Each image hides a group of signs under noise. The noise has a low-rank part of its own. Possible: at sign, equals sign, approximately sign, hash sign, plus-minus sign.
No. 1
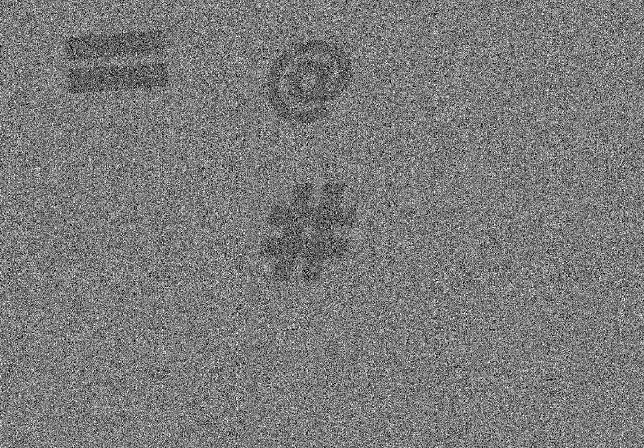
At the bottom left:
nothing
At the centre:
hash sign
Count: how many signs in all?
3
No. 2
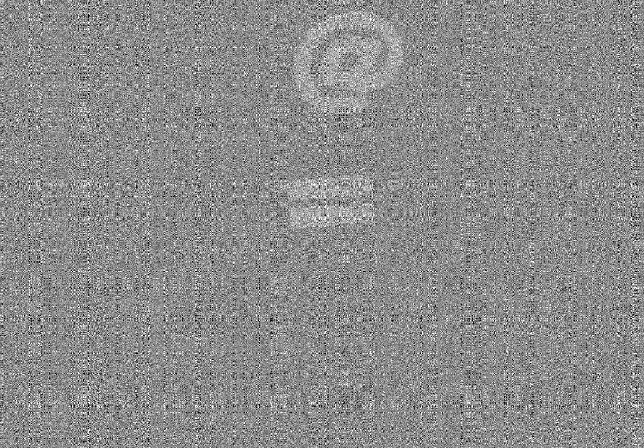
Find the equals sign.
centre
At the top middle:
at sign
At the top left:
nothing
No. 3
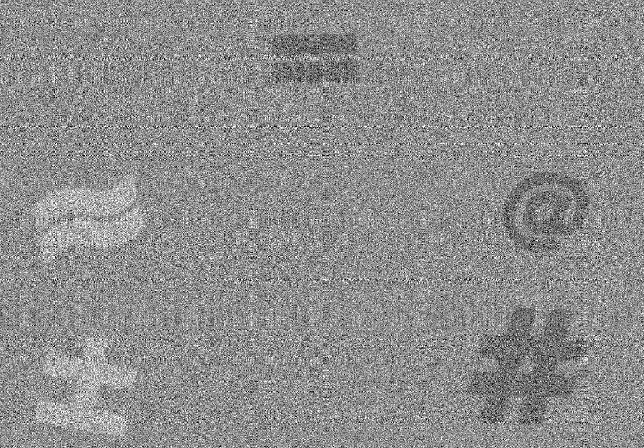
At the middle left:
approximately sign
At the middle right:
at sign
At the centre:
nothing
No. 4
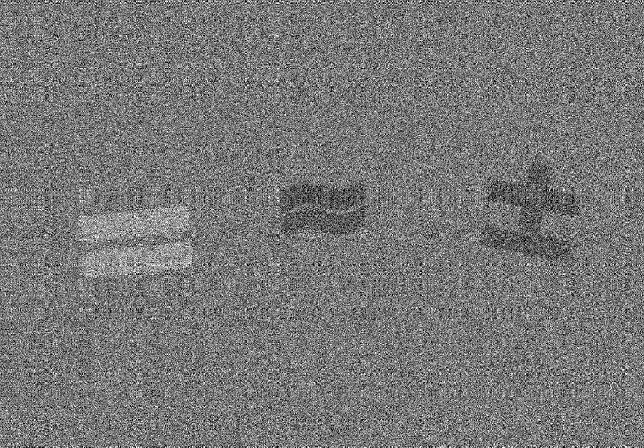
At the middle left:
equals sign
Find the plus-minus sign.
middle right
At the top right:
nothing
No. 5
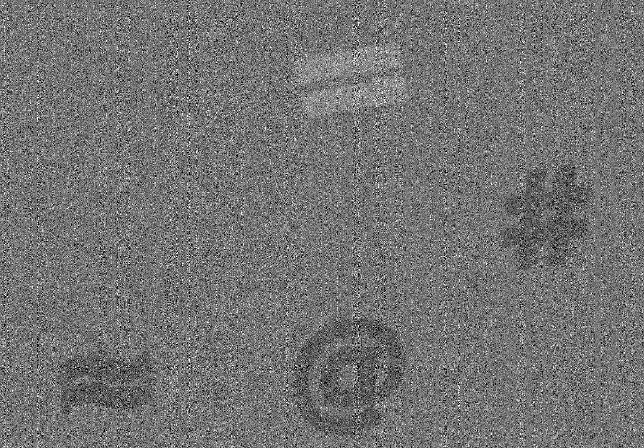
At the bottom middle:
at sign
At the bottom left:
approximately sign
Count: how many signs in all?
4
